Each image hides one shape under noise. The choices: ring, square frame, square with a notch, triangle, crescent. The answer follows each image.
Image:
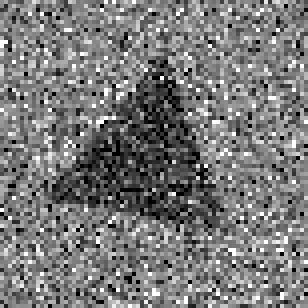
triangle
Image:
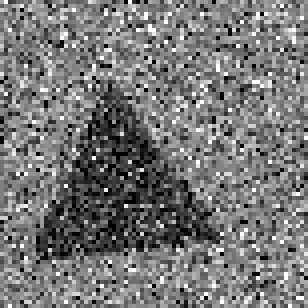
triangle
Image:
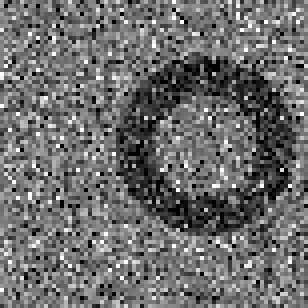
ring
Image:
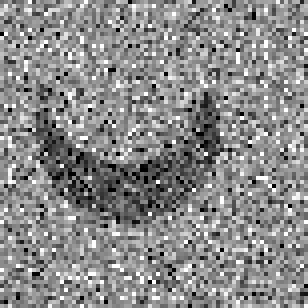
crescent
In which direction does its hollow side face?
up
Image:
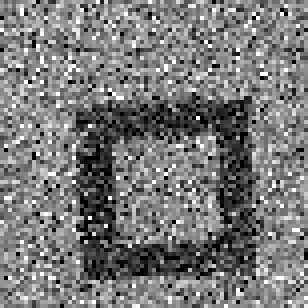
square frame
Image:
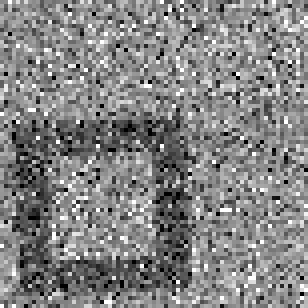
square frame
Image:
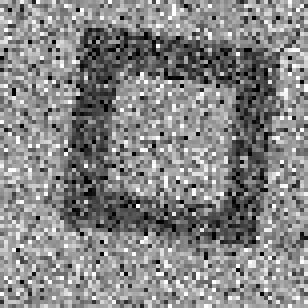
square frame
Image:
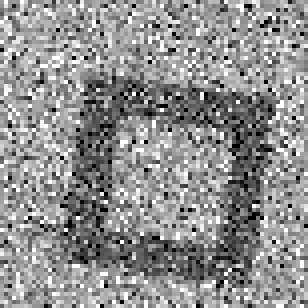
square frame
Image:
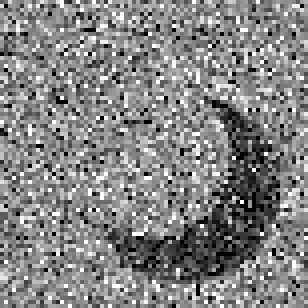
crescent
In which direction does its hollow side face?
up and left
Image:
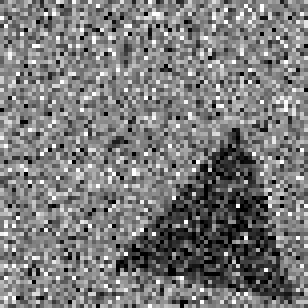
triangle
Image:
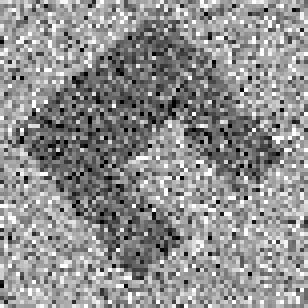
square with a notch
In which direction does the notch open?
down and right
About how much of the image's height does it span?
nearly all
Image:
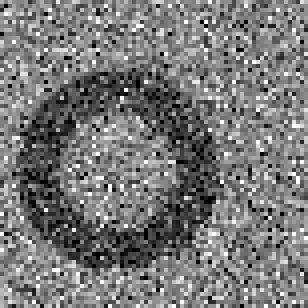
ring
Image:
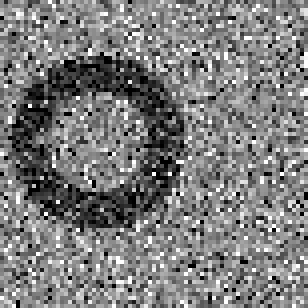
ring
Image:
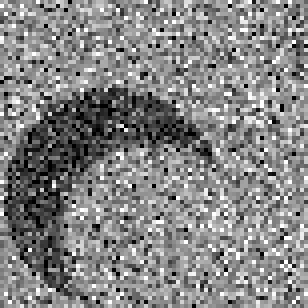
crescent
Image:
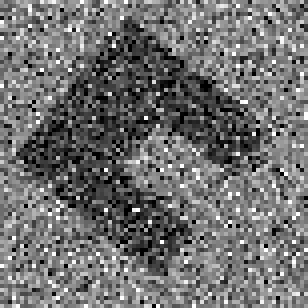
square with a notch
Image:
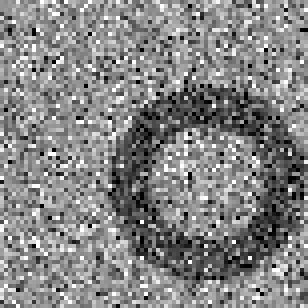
ring
